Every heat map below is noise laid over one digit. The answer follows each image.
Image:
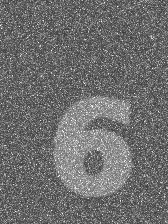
6
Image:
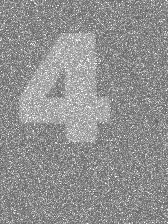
4
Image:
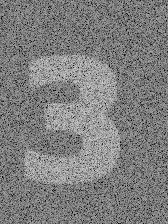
3
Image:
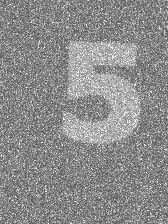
5
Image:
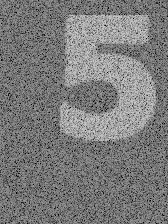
5
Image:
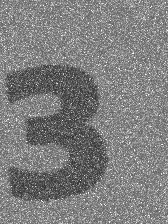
3
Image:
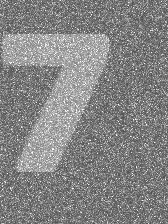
7
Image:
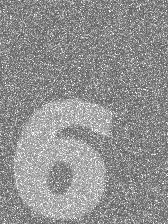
6
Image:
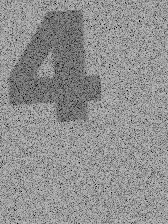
4
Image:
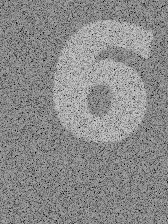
6
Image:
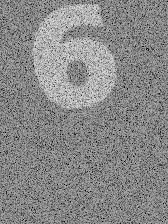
6
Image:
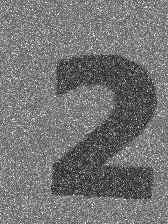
2
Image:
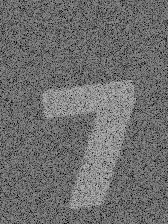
7
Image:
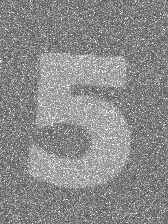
5
